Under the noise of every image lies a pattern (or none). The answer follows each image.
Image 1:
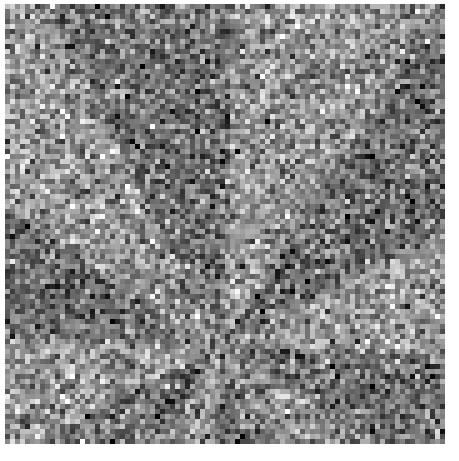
spokes from one point
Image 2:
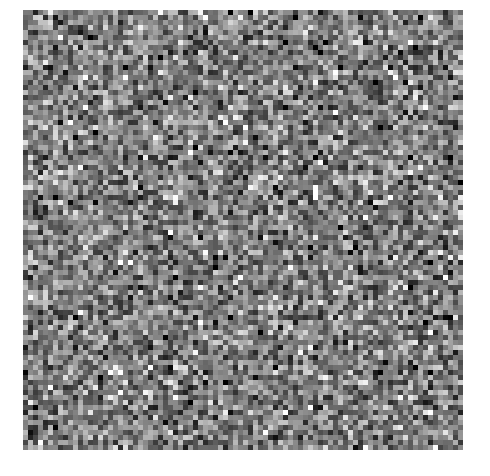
only noise
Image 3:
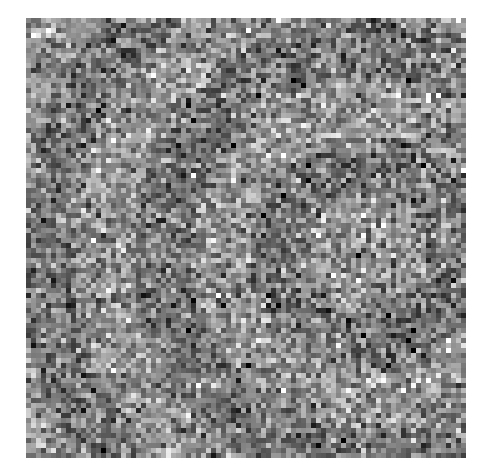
rings round one point
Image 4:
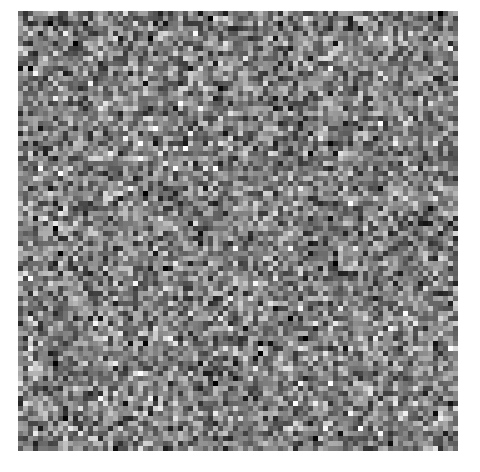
only noise
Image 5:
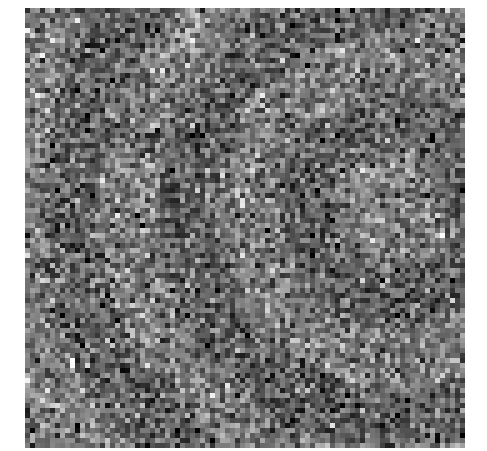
rings round one point
